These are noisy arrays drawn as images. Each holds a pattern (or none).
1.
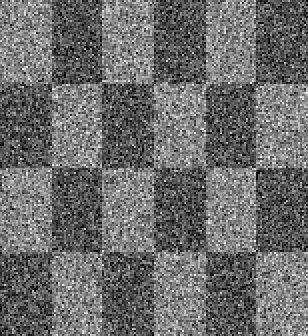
a checkerboard
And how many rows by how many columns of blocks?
4 by 6
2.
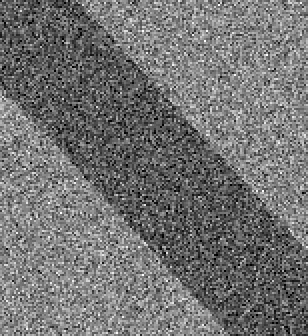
a diagonal band
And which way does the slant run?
top left to bottom right
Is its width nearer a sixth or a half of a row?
a half
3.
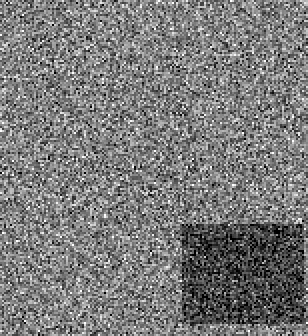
one block
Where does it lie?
bottom right
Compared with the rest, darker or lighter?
darker
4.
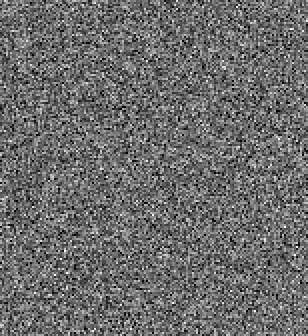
only noise
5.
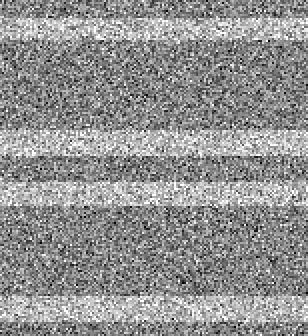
bands of rows
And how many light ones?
4
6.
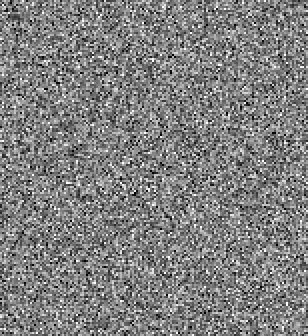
only noise
